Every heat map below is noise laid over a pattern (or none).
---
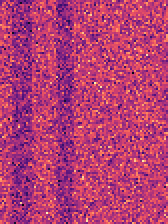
bands of columns
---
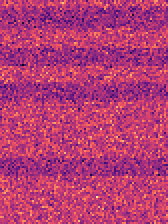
bands of rows
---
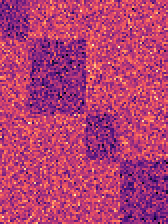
blocks along the diagonal
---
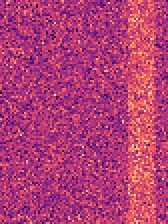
one band of columns
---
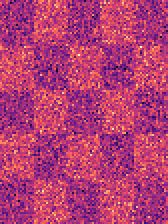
a checkerboard
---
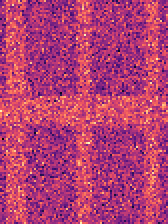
bands of rows crossing bands of columns
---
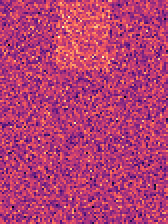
one block
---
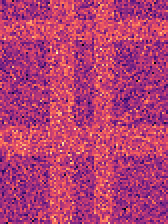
bands of rows crossing bands of columns
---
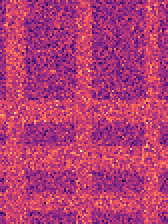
bands of rows crossing bands of columns
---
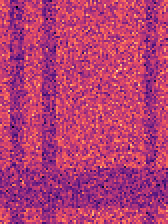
bands of rows crossing bands of columns
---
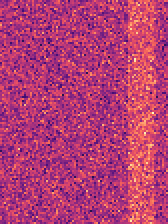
one band of columns
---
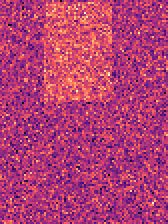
one block
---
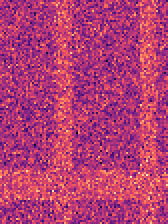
bands of rows crossing bands of columns
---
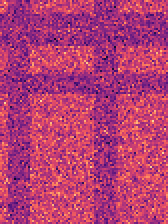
bands of rows crossing bands of columns
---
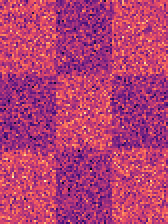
a checkerboard
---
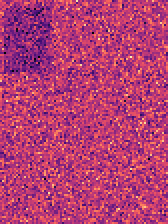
one block
